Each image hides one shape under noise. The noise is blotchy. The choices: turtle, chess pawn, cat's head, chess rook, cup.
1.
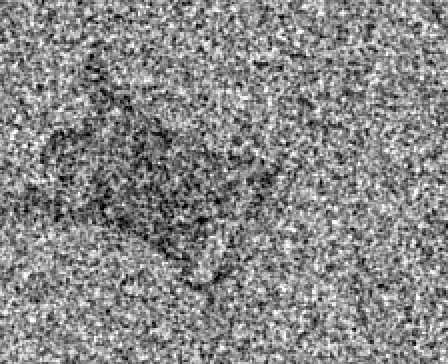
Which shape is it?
chess rook
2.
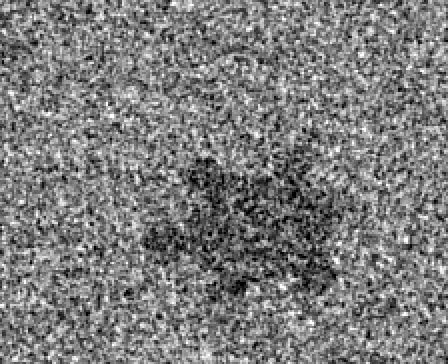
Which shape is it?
turtle
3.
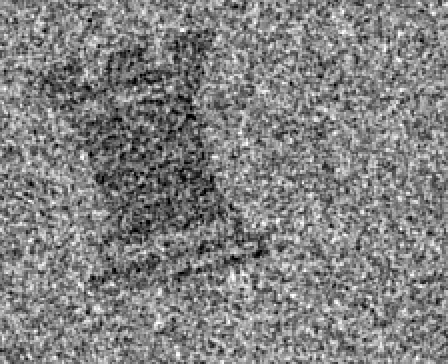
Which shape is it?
chess rook
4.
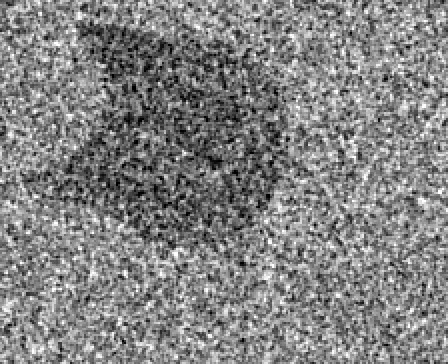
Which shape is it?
cat's head
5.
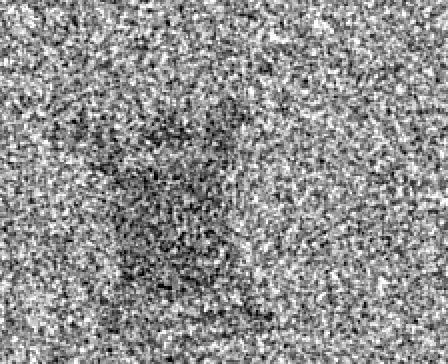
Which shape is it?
chess rook
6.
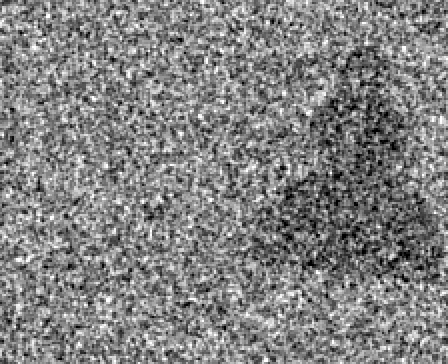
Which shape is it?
chess pawn
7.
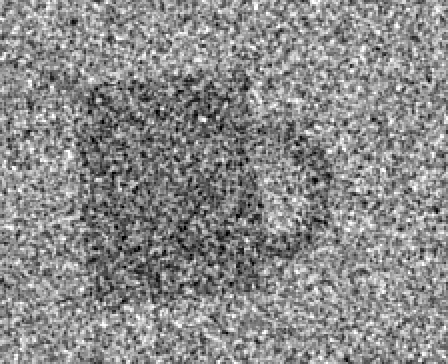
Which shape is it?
cup
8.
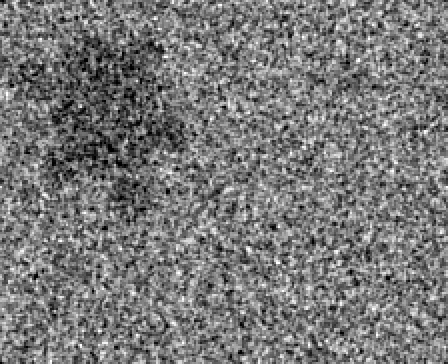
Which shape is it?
turtle
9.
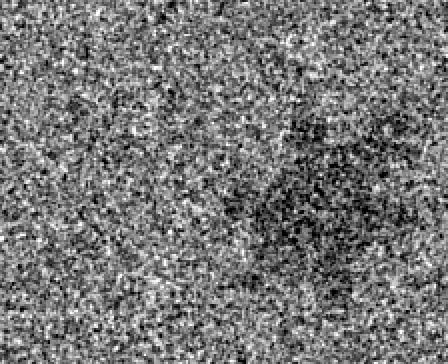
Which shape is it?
turtle
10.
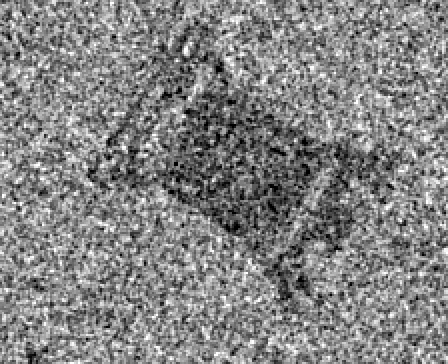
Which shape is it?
chess rook
